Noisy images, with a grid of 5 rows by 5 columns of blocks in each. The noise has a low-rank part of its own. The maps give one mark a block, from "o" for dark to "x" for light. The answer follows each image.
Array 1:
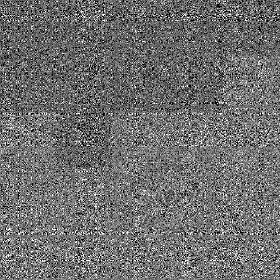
o o o o o
o o o o x
x o x x x
x x x x x
x x x x x
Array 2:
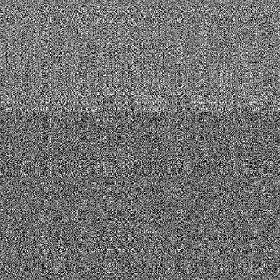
x x x x x
x x x x x
o o o o o
o o o o o
o o o o o
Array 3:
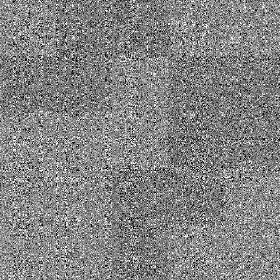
x o o x x
o o x o o
x x x o o
x x o o x
x x o x x
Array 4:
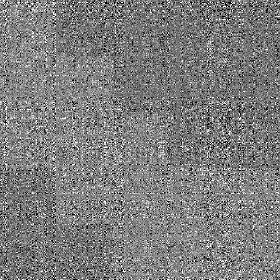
x o o o o
x x o o o
x x x o o
o x x x x
o o x x x
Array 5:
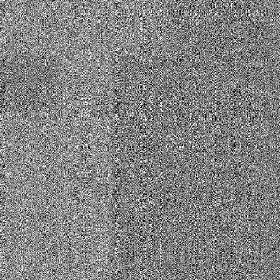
x x x o o
o x o o o
x x o o o
x x o o o
x x o o o
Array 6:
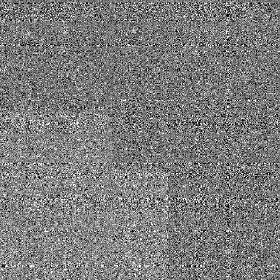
o o o o o
o o o o o
x x o o o
x x x o o
x x x o o
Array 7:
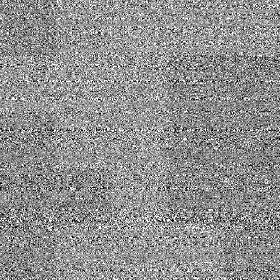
o x x x x
x x x o o
o x x o o
o o x o o
o x x x o
